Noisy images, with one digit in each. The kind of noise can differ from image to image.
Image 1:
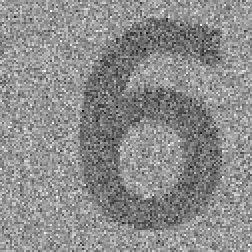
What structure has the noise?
independent entries
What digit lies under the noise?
6
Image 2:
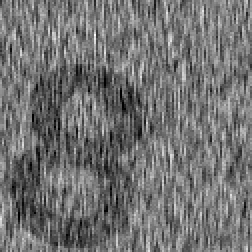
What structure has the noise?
streaked along the columns
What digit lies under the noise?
8
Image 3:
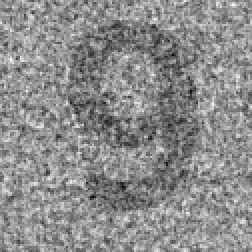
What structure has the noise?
blotchy
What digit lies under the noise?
9
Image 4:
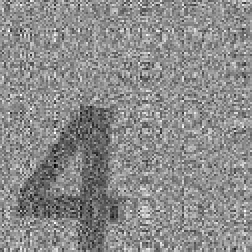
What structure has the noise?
low rank plus noise
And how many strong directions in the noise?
three or four
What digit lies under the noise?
4
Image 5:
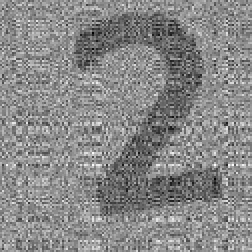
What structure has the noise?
low rank plus noise
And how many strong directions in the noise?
one
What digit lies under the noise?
2
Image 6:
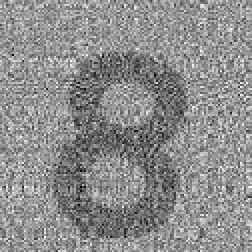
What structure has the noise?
low rank plus noise
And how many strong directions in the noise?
three or four
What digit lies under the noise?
8
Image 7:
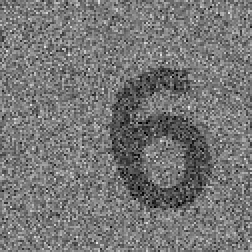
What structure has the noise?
independent entries
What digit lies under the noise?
6
